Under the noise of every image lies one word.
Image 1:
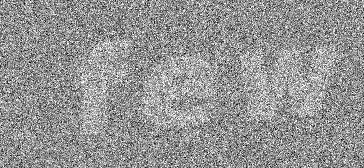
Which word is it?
few
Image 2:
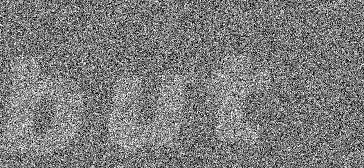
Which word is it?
but
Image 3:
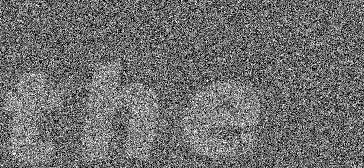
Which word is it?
the
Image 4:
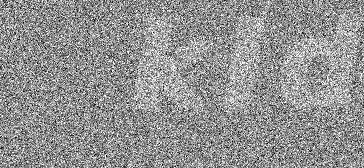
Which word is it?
kid
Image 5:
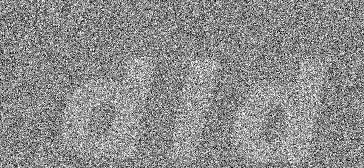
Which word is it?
did
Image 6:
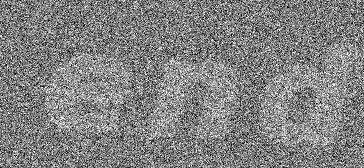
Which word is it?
end
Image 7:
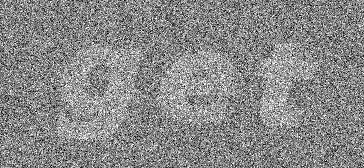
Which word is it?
get
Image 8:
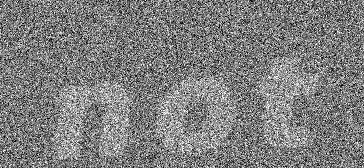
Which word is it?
not
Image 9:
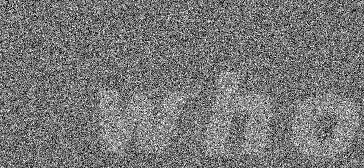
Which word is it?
who
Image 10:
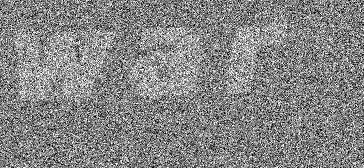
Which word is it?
war
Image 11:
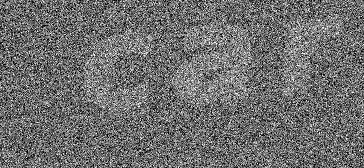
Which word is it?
car
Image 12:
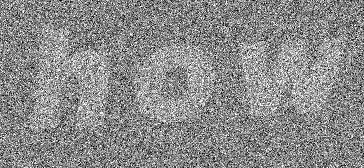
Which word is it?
how
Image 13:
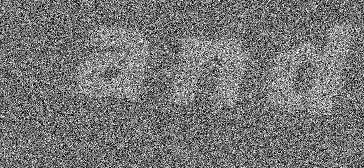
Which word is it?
and
